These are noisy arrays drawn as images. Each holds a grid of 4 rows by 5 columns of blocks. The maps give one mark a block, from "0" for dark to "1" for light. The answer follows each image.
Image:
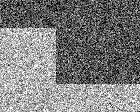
0 0 0 0 0
1 1 0 0 0
1 1 0 0 0
1 1 1 1 1
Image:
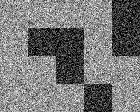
1 1 1 1 0
1 0 0 1 0
1 1 0 1 1
1 1 1 0 1
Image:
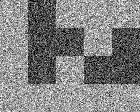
1 0 1 1 1
1 0 0 1 0
1 0 1 0 0
1 1 1 1 1
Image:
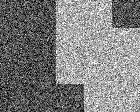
0 0 1 1 0
0 0 1 1 1
0 0 1 1 1
0 0 0 1 1
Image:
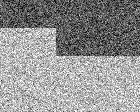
0 0 0 0 0
1 1 0 0 0
1 1 1 1 1
1 1 1 1 1
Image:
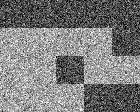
0 0 0 0 0
1 1 1 1 0
1 1 0 1 1
1 1 1 0 0
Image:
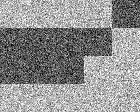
1 1 1 1 0
0 0 0 0 1
0 0 0 1 1
1 1 1 1 1
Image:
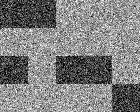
0 0 1 1 1
1 1 1 1 1
0 1 0 0 1
1 1 1 1 0
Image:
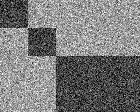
0 1 1 1 1
1 0 1 1 1
1 1 0 0 0
1 1 0 0 0
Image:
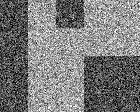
0 1 0 1 1
0 1 1 1 1
0 1 1 0 0
0 1 1 0 0
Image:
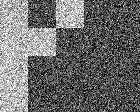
1 0 1 0 0
1 1 0 0 0
1 0 0 0 0
1 0 0 0 0
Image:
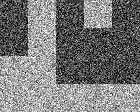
0 1 0 1 0
0 1 0 0 0
1 1 0 0 0
1 1 1 1 1
